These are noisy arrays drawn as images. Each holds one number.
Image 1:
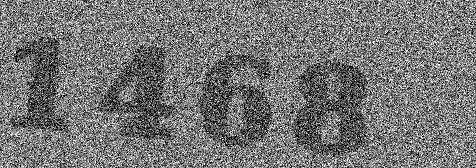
1468
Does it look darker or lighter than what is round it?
darker
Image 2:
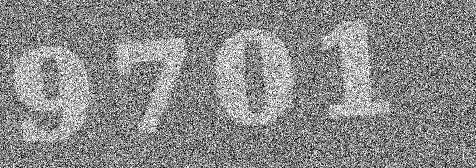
9701
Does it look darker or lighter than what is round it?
lighter
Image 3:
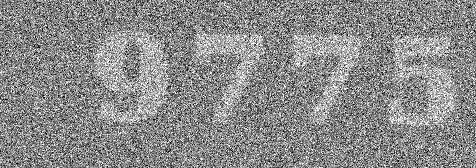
9775
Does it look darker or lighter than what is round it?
lighter
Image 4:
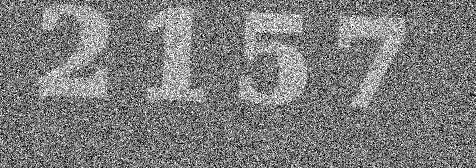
2157
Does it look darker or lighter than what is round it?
lighter
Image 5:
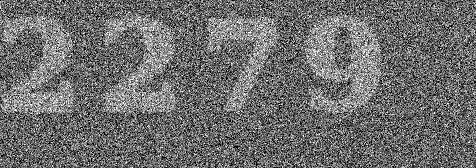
2279
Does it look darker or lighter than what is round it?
lighter
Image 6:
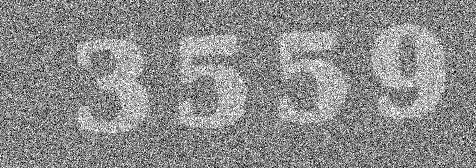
3559
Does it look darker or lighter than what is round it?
lighter
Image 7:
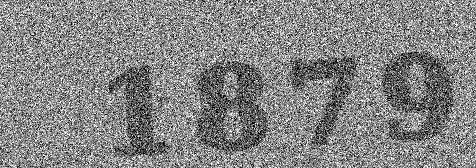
1879
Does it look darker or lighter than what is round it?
darker
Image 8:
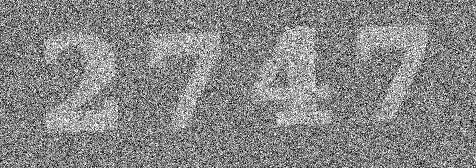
2747
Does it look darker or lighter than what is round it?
lighter
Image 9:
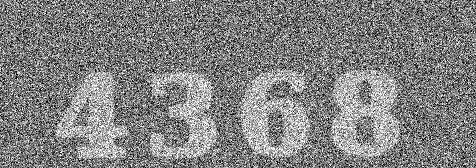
4368
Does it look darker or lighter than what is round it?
lighter
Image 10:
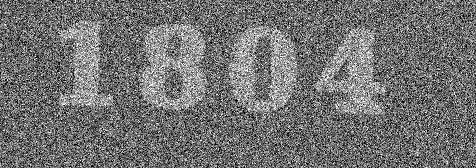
1804
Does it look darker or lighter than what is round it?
lighter
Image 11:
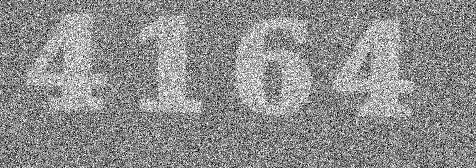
4164
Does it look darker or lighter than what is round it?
lighter
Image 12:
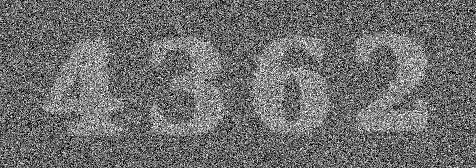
4362
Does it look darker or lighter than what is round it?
lighter
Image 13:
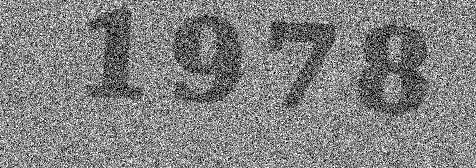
1978
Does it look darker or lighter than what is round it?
darker
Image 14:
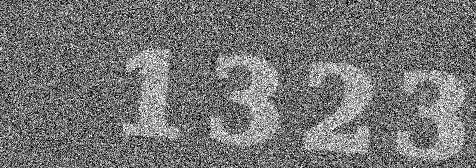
1323
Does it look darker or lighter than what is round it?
lighter
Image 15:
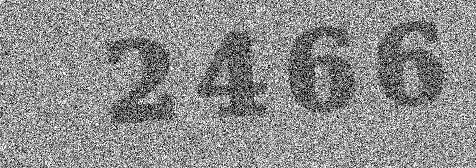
2466
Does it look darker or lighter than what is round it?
darker
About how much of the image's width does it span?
two thirds
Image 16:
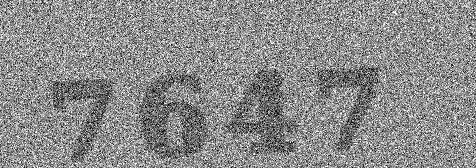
7647
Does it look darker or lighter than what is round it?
darker
